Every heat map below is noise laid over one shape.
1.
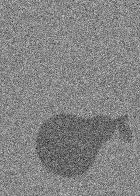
pear
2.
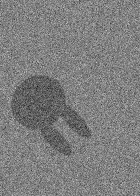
rabbit's head
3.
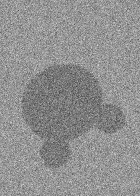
bear's head
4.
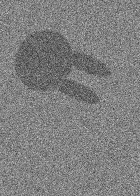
rabbit's head
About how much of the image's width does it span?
two thirds
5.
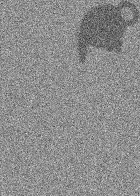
teapot
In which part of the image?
top right
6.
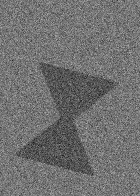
bow tie
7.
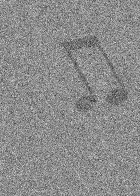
pair of musical notes
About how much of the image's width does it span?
half
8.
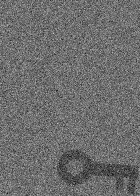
key
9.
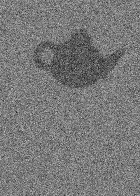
teapot
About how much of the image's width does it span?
two thirds
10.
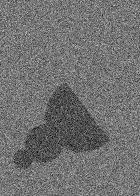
chess pawn
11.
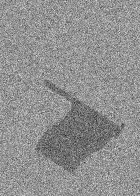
flag
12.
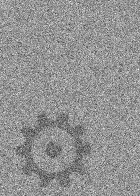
gear
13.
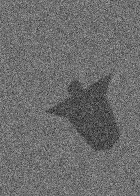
bell
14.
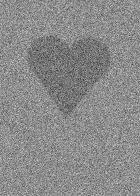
heart
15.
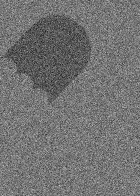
ghost
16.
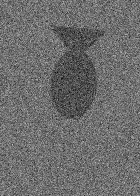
fish
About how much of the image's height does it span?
half
